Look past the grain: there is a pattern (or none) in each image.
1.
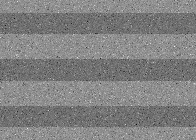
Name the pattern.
horizontal stripes
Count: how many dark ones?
3
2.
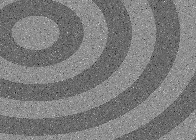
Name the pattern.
rings round one point
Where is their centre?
top left
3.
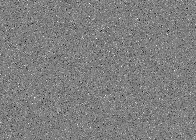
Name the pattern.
only noise
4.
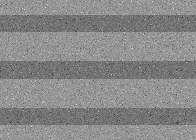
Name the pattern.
horizontal stripes
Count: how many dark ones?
3
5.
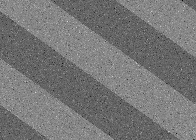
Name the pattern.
diagonal stripes
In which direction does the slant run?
top left to bottom right
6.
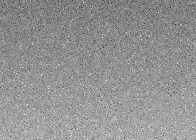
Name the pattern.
a smooth slope
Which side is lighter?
bottom
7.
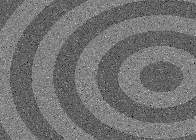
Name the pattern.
rings round one point
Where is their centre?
middle right
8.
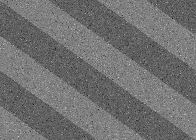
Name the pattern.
diagonal stripes
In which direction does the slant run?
top left to bottom right
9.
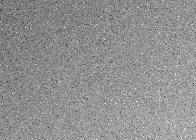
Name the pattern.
a smooth slope
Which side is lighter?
bottom right
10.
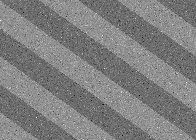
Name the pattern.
diagonal stripes
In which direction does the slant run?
top left to bottom right
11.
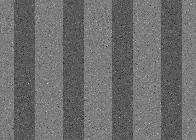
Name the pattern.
vertical stripes
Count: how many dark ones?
4
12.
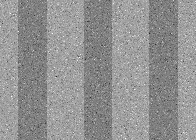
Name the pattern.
vertical stripes
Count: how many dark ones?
3
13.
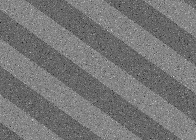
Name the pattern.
diagonal stripes
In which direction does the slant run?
top left to bottom right
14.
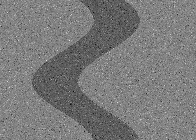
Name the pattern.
a wavy band
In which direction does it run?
top to bottom
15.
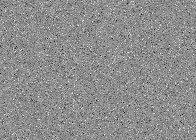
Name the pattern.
only noise
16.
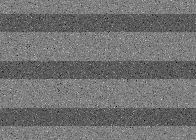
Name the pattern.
horizontal stripes
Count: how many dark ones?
3
